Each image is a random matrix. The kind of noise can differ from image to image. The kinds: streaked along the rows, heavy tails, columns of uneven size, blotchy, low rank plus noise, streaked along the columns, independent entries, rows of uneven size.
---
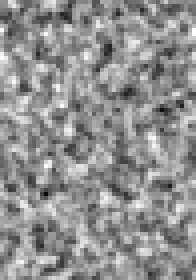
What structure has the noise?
blotchy
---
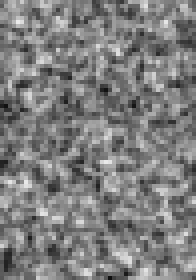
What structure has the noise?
blotchy
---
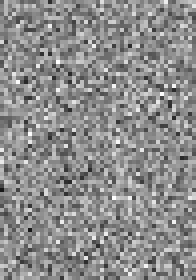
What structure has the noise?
independent entries
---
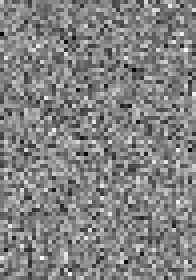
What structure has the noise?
independent entries
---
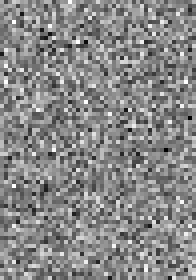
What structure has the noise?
independent entries
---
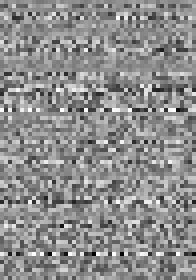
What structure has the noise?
rows of uneven size
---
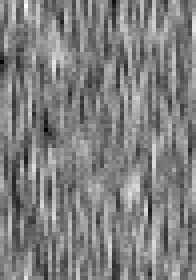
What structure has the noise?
streaked along the columns
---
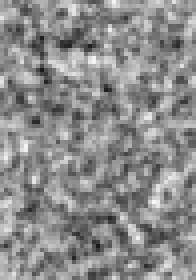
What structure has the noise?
blotchy
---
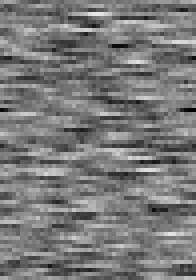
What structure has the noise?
streaked along the rows
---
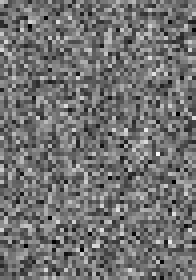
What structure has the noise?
independent entries
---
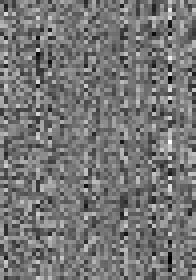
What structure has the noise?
columns of uneven size
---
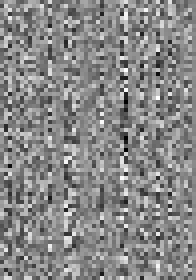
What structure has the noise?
columns of uneven size
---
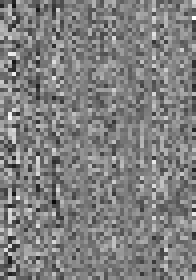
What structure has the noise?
columns of uneven size
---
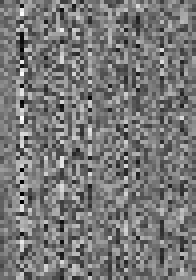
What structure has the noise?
columns of uneven size
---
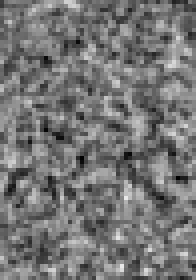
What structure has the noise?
blotchy
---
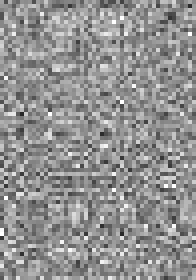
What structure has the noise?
low rank plus noise
